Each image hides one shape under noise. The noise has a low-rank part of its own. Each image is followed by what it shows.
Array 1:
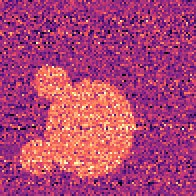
bear's head
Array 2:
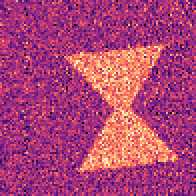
bow tie
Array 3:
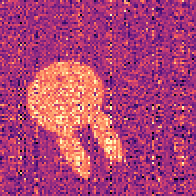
rabbit's head
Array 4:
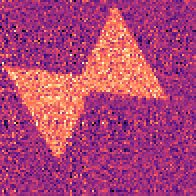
bow tie
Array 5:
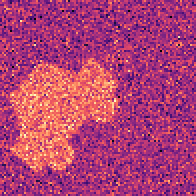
car
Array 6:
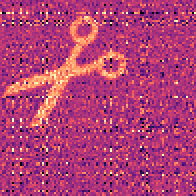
pair of scissors
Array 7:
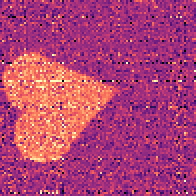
heart
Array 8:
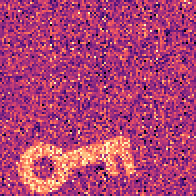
key
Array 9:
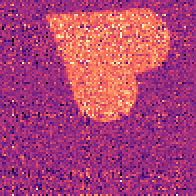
heart
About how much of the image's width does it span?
two thirds
